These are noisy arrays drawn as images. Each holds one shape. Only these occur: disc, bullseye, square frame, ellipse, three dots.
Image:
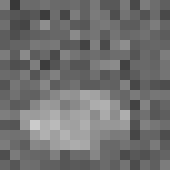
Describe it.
light ellipse
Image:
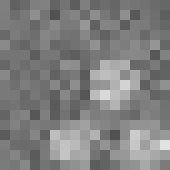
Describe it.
light three dots
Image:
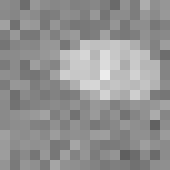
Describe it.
light ellipse
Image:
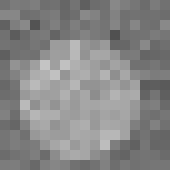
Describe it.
light disc
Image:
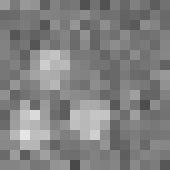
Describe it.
light three dots
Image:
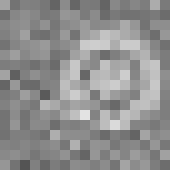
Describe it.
light bullseye
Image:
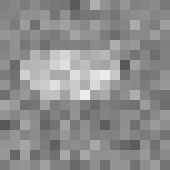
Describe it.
light ellipse
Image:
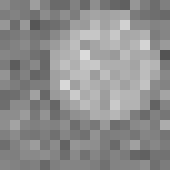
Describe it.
light disc
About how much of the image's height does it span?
two thirds
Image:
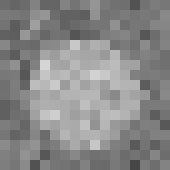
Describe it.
light disc
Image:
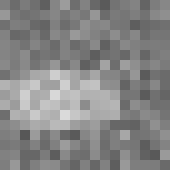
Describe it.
light ellipse
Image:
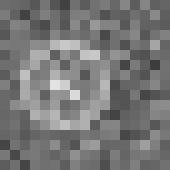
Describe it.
light bullseye
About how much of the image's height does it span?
half
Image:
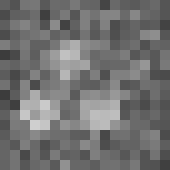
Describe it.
light three dots
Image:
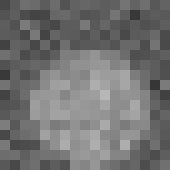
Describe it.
light disc
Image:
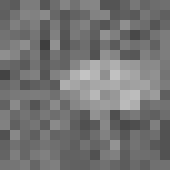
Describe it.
light ellipse
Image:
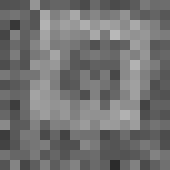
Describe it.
light square frame
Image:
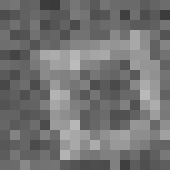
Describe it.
light square frame
